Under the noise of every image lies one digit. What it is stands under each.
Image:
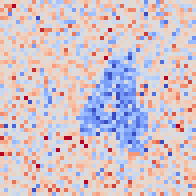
4
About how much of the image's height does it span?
half
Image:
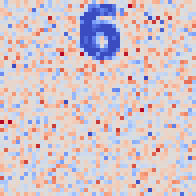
6
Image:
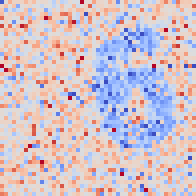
6
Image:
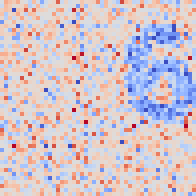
6
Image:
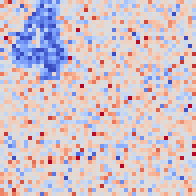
4
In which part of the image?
top left
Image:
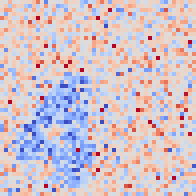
4
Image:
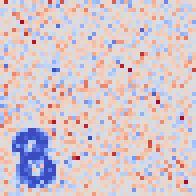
8
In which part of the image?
bottom left
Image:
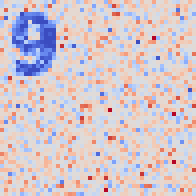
9
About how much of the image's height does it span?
a third
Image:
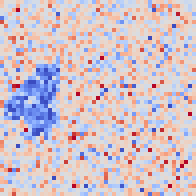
4
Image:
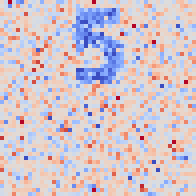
5
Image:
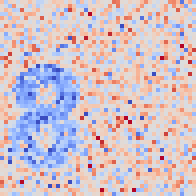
8
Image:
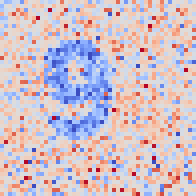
9
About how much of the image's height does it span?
half
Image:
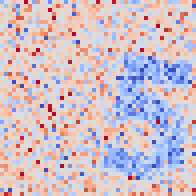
5
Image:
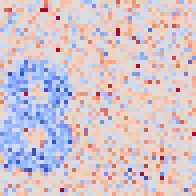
8
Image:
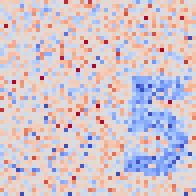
5
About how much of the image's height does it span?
half
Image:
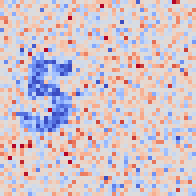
5
